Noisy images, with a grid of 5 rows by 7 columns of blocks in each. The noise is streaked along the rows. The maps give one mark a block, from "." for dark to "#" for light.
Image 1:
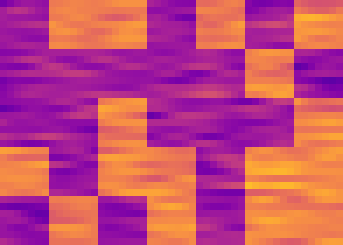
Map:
. # # . # . #
. . . . . # .
. . # . . . #
# . # # . # #
. # . # . # #
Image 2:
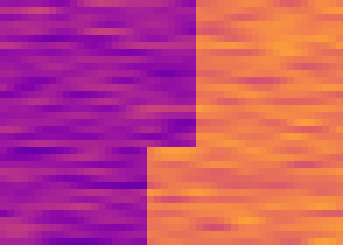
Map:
. . . . # # #
. . . . # # #
. . . . # # #
. . . # # # #
. . . # # # #
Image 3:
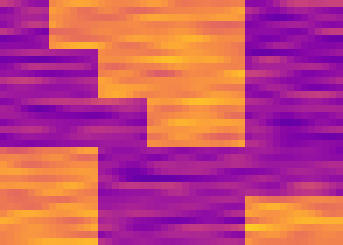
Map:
. # # # # . .
. . # # # . .
. . . # # . .
# # . . . . .
# # . . . # #
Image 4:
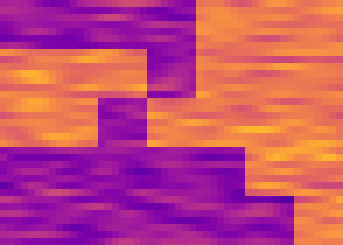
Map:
. . . . # # #
# # # . # # #
# # . # # # #
. . . . . # #
. . . . . . #
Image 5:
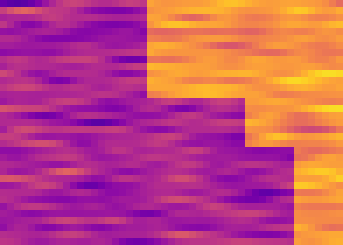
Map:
. . . # # # #
. . . # # # #
. . . . . # #
. . . . . . #
. . . . . . #
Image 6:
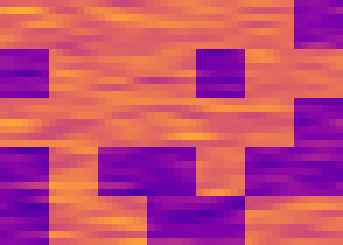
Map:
# # # # # # .
. # # # . # #
# # # # # # .
. # . . # . .
. # # . . # #
